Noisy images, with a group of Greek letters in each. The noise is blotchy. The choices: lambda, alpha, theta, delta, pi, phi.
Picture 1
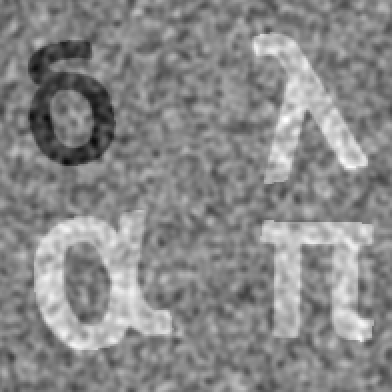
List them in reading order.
top left: dark delta; top right: light lambda; bottom left: light alpha; bottom right: light pi
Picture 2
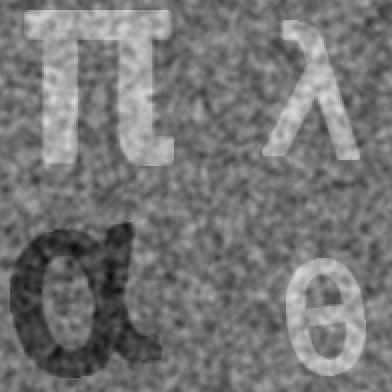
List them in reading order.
top left: light pi; top right: light lambda; bottom left: dark alpha; bottom right: light theta
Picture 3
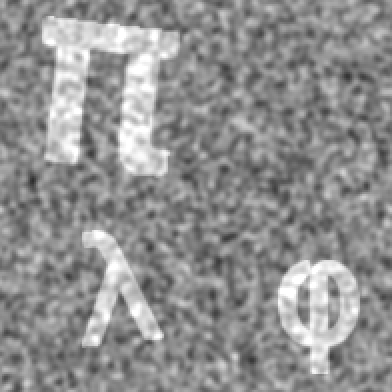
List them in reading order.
top left: light pi; bottom left: light lambda; bottom right: light phi
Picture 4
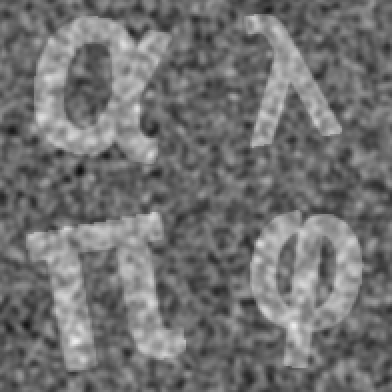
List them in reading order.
top left: light alpha; top right: light lambda; bottom left: light pi; bottom right: light phi
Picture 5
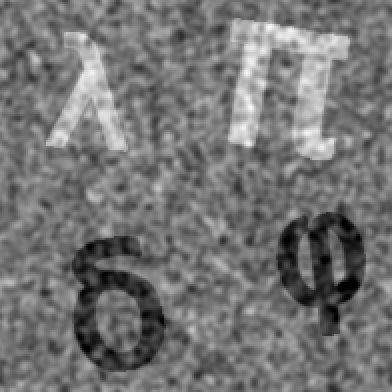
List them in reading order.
top left: light lambda; top right: light pi; bottom left: dark delta; bottom right: dark phi
